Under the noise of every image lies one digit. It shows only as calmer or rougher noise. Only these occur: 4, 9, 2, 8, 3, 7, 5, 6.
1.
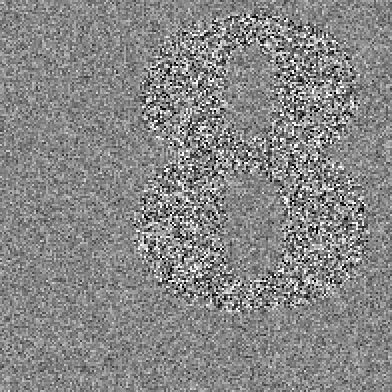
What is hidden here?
rough 8
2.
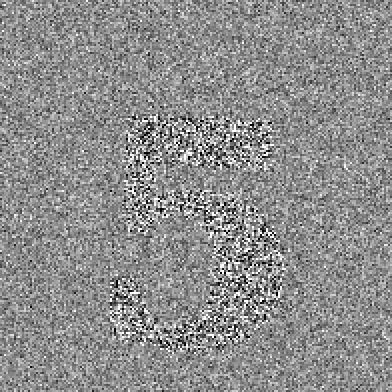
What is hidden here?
rough 5
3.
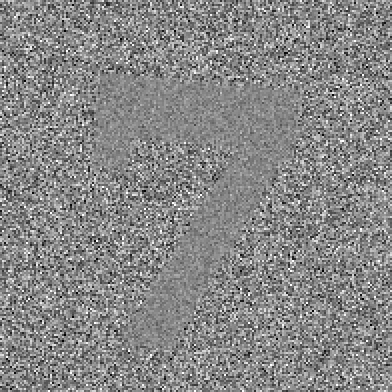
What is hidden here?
calm 7
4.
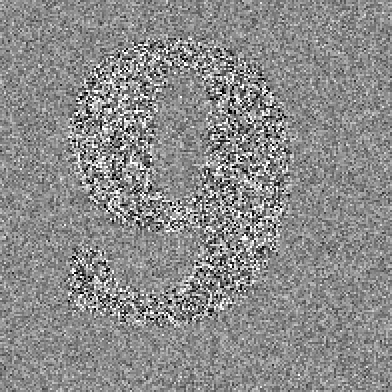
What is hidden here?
rough 9
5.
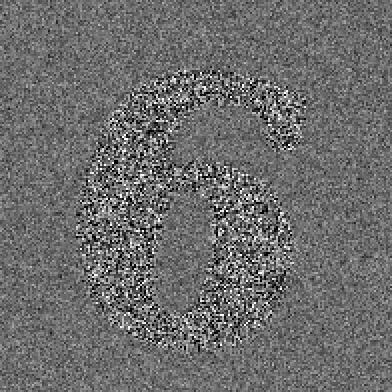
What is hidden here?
rough 6
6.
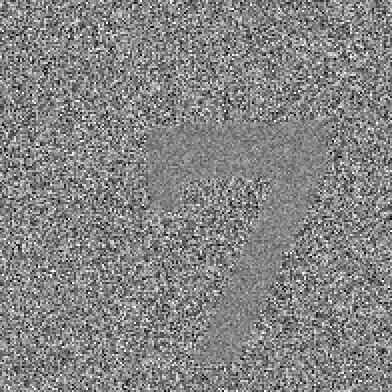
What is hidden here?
calm 7
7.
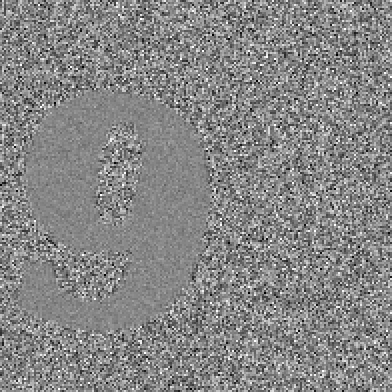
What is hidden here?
calm 9
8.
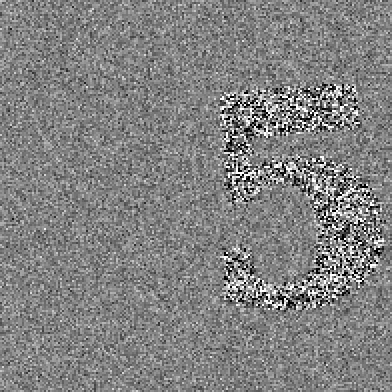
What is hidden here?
rough 5
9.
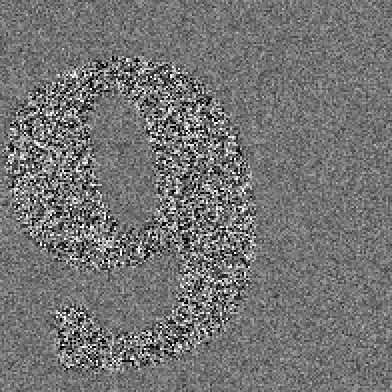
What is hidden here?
rough 9
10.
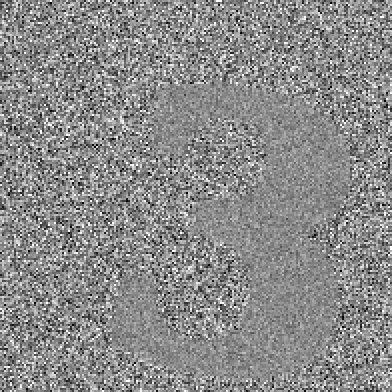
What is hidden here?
calm 3
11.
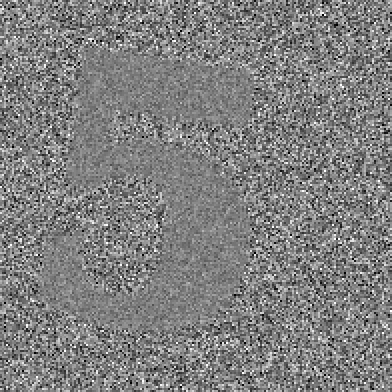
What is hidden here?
calm 5
